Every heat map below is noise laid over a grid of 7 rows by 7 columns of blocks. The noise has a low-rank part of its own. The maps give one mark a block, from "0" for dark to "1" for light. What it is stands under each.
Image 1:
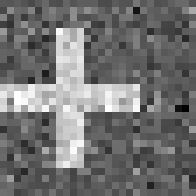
0 0 0 0 0 0 0
0 0 1 0 0 0 0
0 0 1 0 0 0 0
1 1 1 1 1 0 0
0 0 1 0 0 0 0
0 0 1 0 0 0 0
0 0 0 0 0 0 0
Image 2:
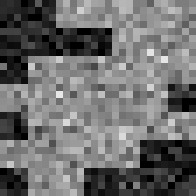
0 0 1 1 1 1 1
0 0 0 0 1 1 1
0 1 1 1 1 1 1
1 1 1 1 1 1 0
0 1 1 1 1 1 1
1 1 1 1 1 0 0
0 1 1 0 0 0 0
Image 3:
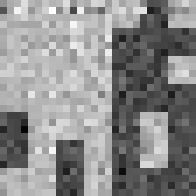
1 1 1 1 1 0 1
1 1 1 1 0 0 0
1 1 1 1 0 0 1
1 1 1 1 0 0 0
0 1 1 1 0 1 0
0 1 0 1 0 1 0
1 1 0 1 0 0 0
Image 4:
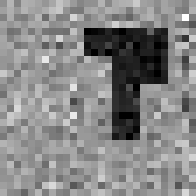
1 1 1 1 1 1 1
1 1 1 0 0 0 1
1 1 1 1 0 0 1
1 1 1 1 0 1 1
1 1 1 1 0 1 1
1 1 1 1 1 1 1
1 1 1 1 1 1 1
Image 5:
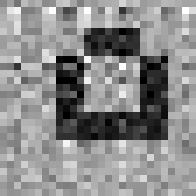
1 1 1 1 1 1 1
1 1 1 0 0 1 1
1 1 0 1 1 0 1
1 1 0 1 1 0 1
1 1 0 0 0 0 1
1 1 1 1 1 1 1
1 1 1 1 1 1 1
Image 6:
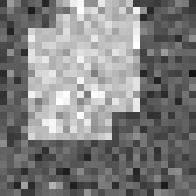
0 0 1 1 1 0 0
0 1 1 1 1 0 0
0 1 1 1 1 0 0
0 1 1 1 1 0 0
0 1 1 1 0 0 0
0 0 0 0 0 0 0
0 0 0 0 0 0 0
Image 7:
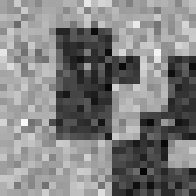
1 1 1 1 1 1 1
1 1 0 0 1 1 1
1 1 0 0 0 1 0
1 1 0 0 1 1 0
1 1 0 0 1 0 0
1 1 1 1 0 0 1
1 1 1 1 0 0 0
